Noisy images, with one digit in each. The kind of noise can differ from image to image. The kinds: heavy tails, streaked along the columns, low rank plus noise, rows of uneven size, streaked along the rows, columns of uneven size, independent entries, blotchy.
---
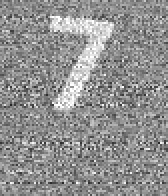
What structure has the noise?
rows of uneven size
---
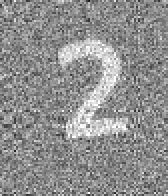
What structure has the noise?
low rank plus noise
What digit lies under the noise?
2
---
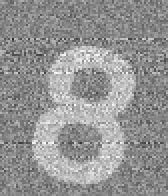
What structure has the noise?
rows of uneven size
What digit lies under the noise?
8
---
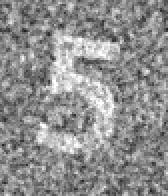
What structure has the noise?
blotchy
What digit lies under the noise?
5
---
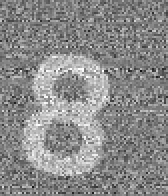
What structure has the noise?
rows of uneven size
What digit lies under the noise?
8
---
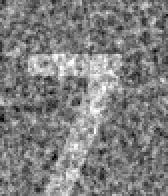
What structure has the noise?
blotchy
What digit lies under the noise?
7
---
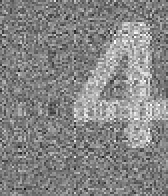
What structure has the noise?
low rank plus noise
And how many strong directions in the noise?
two
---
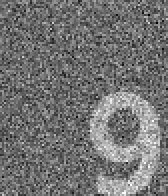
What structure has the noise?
independent entries
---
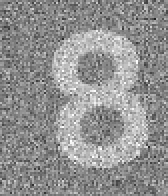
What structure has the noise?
low rank plus noise
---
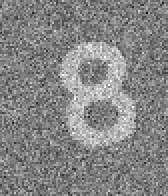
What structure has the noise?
independent entries
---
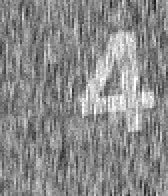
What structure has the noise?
streaked along the columns
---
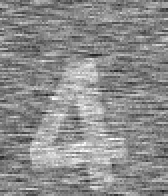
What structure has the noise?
streaked along the rows
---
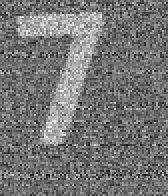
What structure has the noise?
rows of uneven size
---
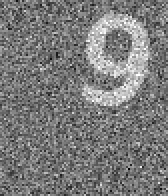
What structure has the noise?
independent entries
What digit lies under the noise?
9
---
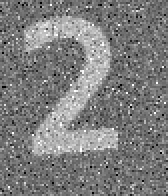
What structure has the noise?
heavy tails
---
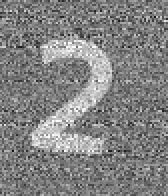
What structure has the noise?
rows of uneven size
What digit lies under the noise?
2
